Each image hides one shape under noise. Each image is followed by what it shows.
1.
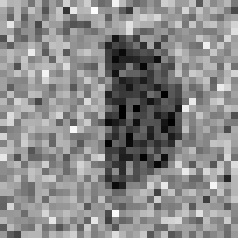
half disc
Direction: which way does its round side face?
right
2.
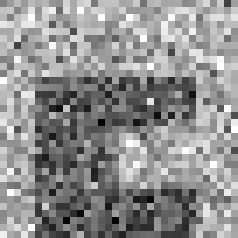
square with a notch
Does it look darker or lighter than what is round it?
darker
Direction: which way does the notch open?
right
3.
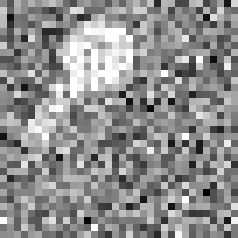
lollipop
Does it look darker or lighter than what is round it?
lighter
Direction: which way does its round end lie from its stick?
up and right
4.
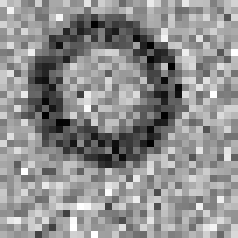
ring
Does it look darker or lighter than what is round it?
darker
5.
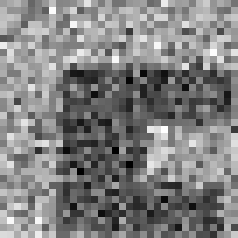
square with a notch
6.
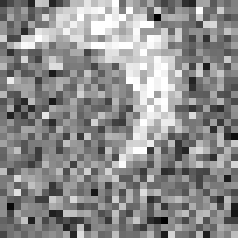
crescent
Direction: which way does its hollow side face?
down and left
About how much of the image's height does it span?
two thirds
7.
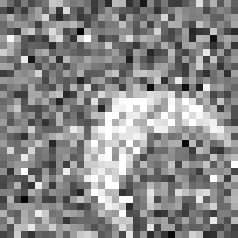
crescent
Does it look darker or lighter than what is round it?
lighter
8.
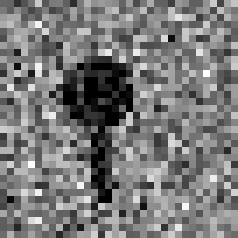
lollipop
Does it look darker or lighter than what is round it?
darker
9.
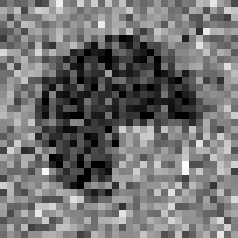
disc with a wedge cut out
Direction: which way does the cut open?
down and right
